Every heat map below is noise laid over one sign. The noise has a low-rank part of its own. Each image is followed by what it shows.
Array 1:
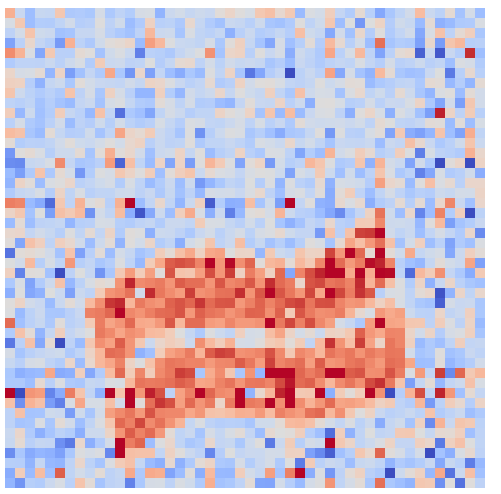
approximately sign
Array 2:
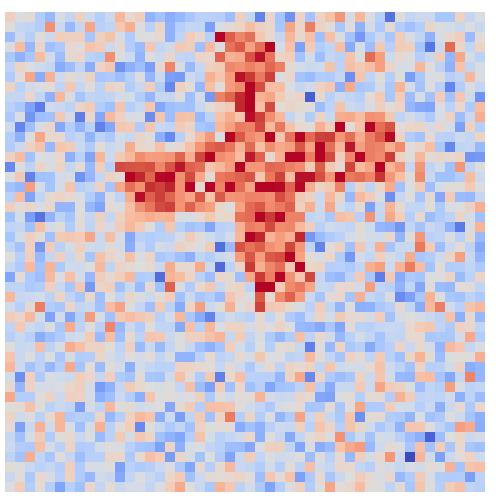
plus sign
